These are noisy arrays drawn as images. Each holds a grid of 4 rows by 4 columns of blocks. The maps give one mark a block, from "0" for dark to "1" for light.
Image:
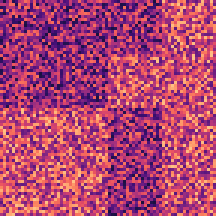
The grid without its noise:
0 0 0 1
0 0 1 1
1 1 0 1
1 1 0 1
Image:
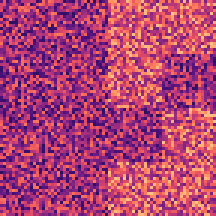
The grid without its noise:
0 0 1 1
0 0 1 0
0 0 0 1
0 0 1 1
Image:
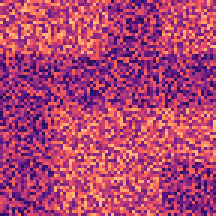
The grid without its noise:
1 1 0 1
0 0 0 0
0 1 1 1
0 1 1 0
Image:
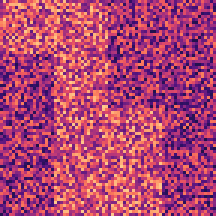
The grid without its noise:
1 1 0 0
0 1 0 0
0 1 1 0
0 1 1 0
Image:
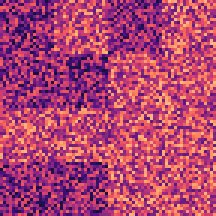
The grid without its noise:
0 1 0 1
0 0 1 1
1 1 1 1
0 0 1 1
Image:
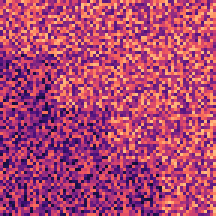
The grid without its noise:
1 1 1 1
0 1 1 1
0 0 1 1
0 0 0 1
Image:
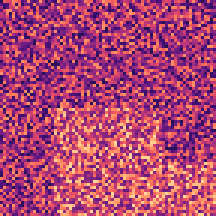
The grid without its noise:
0 0 0 0
0 0 0 0
0 1 1 0
0 1 1 1
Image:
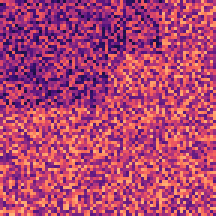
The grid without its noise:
0 0 0 1
0 0 1 1
1 1 1 1
1 1 1 1
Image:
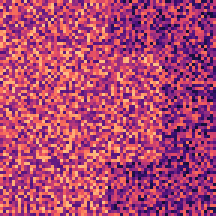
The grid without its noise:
1 1 0 0
1 1 1 0
1 1 1 0
1 1 0 0
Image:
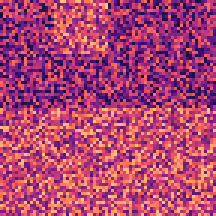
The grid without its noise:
0 1 0 0
0 0 0 0
1 1 1 1
1 1 1 1
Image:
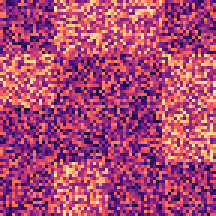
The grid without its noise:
0 1 1 0
1 0 0 1
0 0 0 1
0 1 0 0
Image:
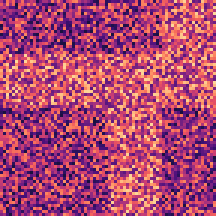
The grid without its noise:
0 0 0 1
1 1 1 1
0 0 1 0
0 0 1 0
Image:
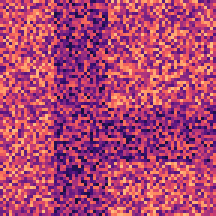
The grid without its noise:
1 0 1 1
1 0 1 1
1 0 0 0
1 0 1 1
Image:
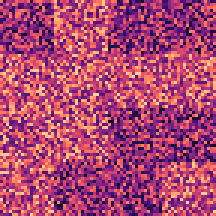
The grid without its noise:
0 1 0 0
1 1 1 1
1 1 0 0
1 0 0 1
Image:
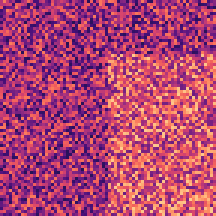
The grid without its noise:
0 0 0 0
0 0 1 1
0 0 1 1
0 0 1 1
